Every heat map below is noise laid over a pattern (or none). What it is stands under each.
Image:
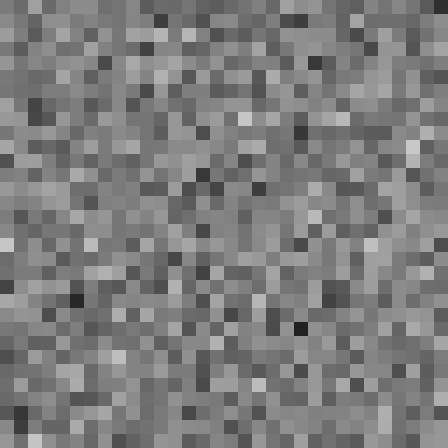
only noise
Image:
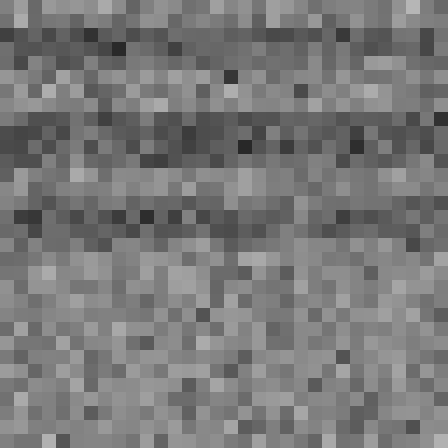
bands of rows
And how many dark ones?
3
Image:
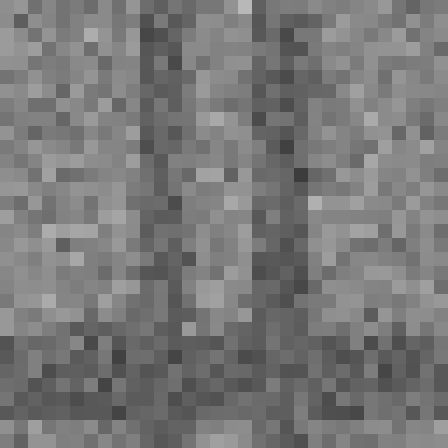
bands of rows crossing bands of columns
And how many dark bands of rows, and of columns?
1 and 2
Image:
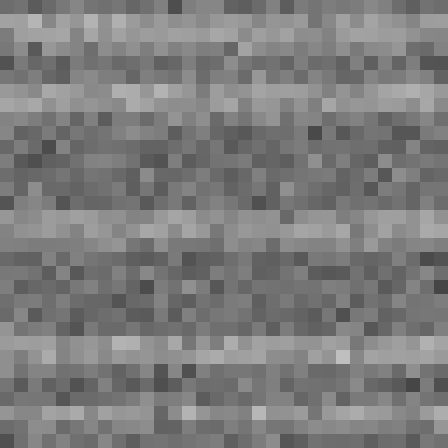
bands of rows
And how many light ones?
5
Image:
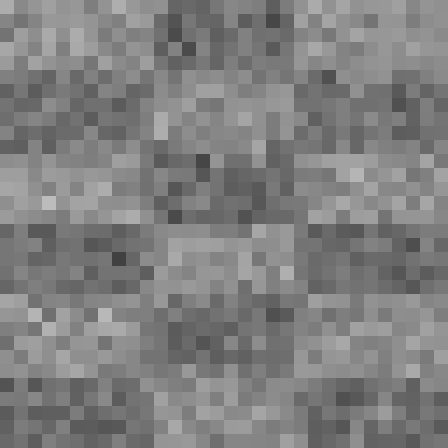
a checkerboard
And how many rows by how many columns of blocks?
6 by 3
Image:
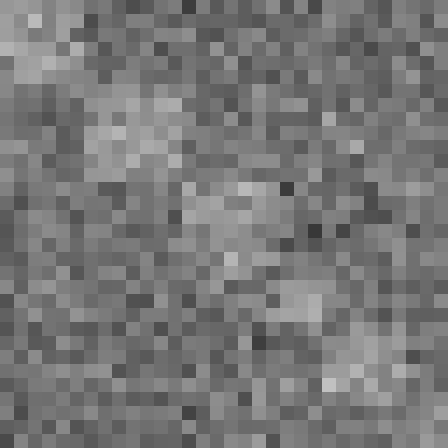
blocks along the diagonal
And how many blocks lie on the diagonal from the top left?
6
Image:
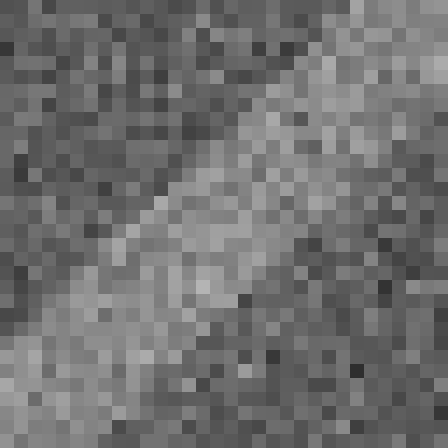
a diagonal band
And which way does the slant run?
bottom left to top right
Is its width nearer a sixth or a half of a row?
a half
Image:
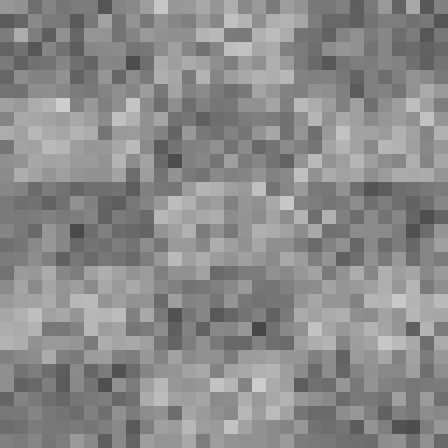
a checkerboard
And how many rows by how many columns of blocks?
5 by 3
